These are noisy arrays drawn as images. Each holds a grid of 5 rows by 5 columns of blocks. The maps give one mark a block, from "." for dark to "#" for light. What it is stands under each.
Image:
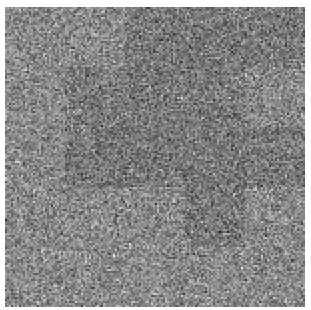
# # . . .
# . . . #
# . . . .
# # # . #
# # # # #
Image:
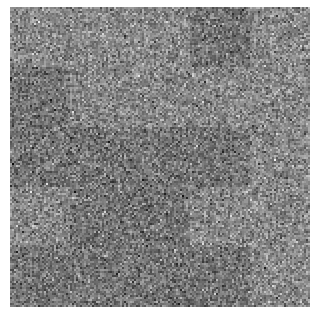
# # # . #
. # # # #
. . . . #
# . . # #
. . . . #
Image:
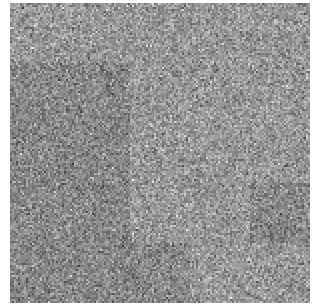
# # # # #
. . # # #
. . # # #
. . # # .
. . . # #
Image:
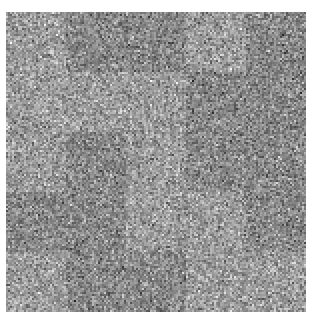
# . . # .
# # # . .
# . # . .
. . # # .
# . . # #
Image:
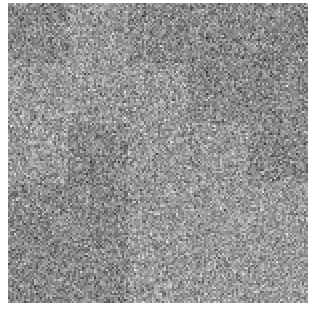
. # . . .
# # # . .
# . # # .
. . # # #
. . # # #
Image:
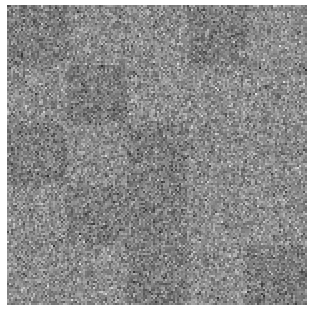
. # # . #
# . # # #
. # . # #
# . . # #
# # . # .
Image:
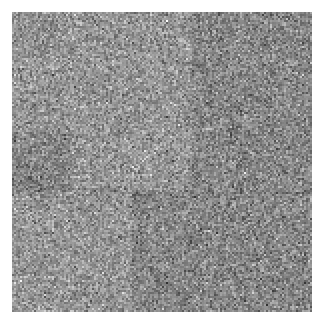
# # # . .
# # # . .
. # # . .
# # . . .
# # . . .
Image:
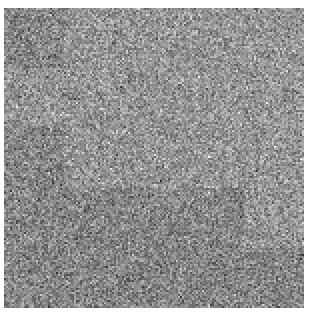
. # # # #
# # # # #
. # # # #
. . . . #
. . . . .
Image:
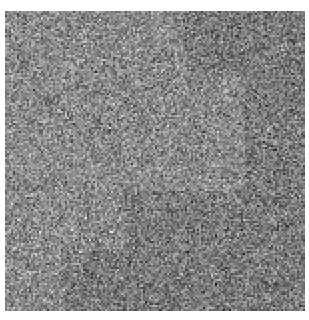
# # # . .
# # # # .
# # # # .
# # . . .
# . . . .
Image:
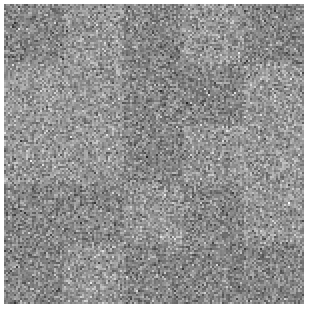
. # . # .
# # . . #
# # . # #
. . # . #
. # . . .
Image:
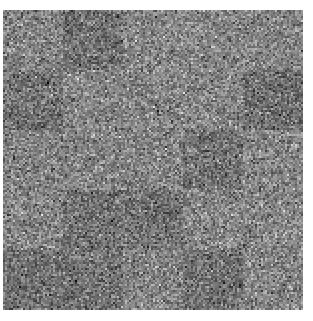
# . # # #
. # # # .
# # # . #
# . . # #
. . # . #
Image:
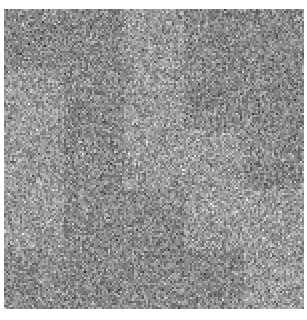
. . # . .
# . # . .
# . # # .
# . . # #
. . . . #
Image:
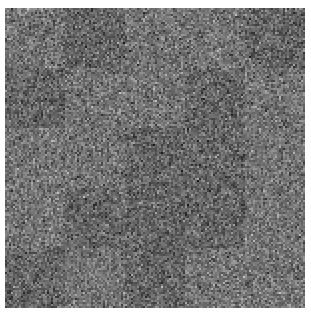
# . # # .
. # # . #
# # . . #
# . . . #
. # . # #
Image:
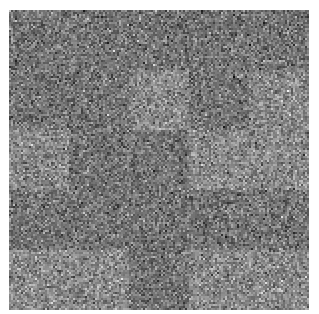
. . . . .
. . # . #
# . . # #
. . . . .
# # . # #
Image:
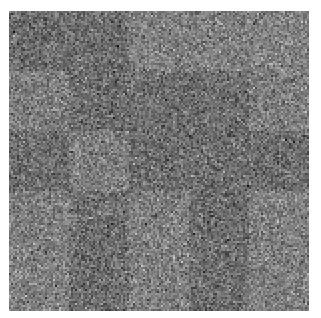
. . # # #
# . . . #
. # . . .
# . # . #
# . # . #
